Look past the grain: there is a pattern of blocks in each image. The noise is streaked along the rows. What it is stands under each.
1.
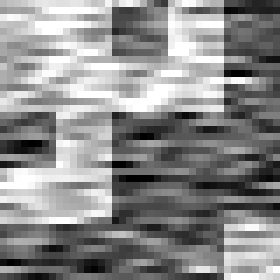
mirrored about the diagonal from the top left
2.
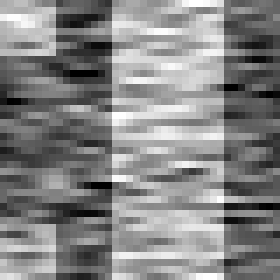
top and bottom mirror each other
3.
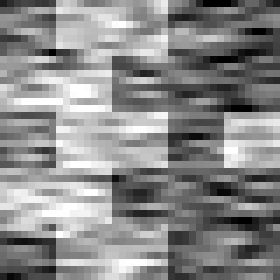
top and bottom mirror each other
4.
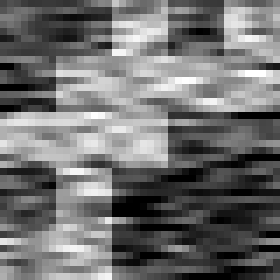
mirrored about the diagonal from the top left
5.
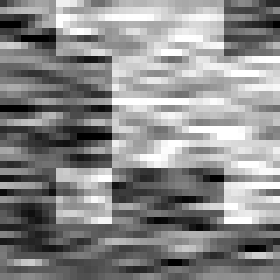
mirrored about the diagonal from the bottom left
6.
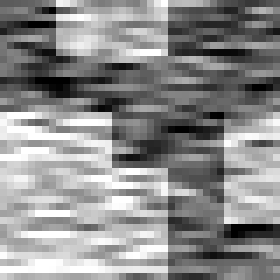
mirrored about the diagonal from the bottom left
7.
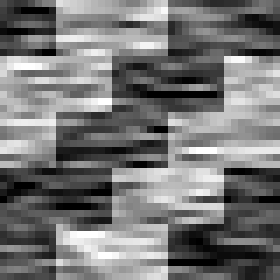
mirrored about the diagonal from the top left
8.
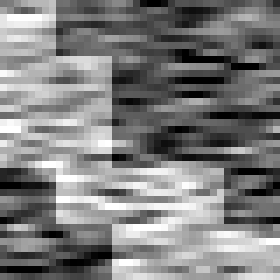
mirrored about the diagonal from the bottom left
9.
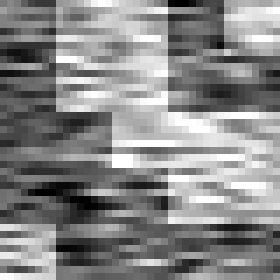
mirrored about the diagonal from the bottom left
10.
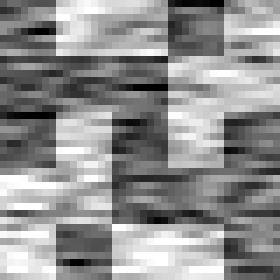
the same after a half turn
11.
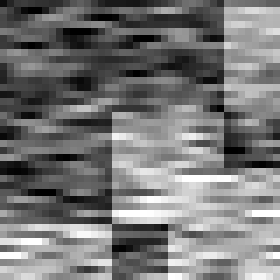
mirrored about the diagonal from the top left
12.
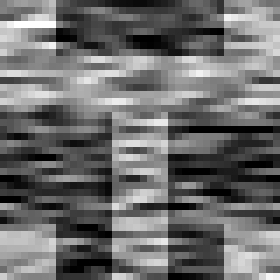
left and right mirror each other
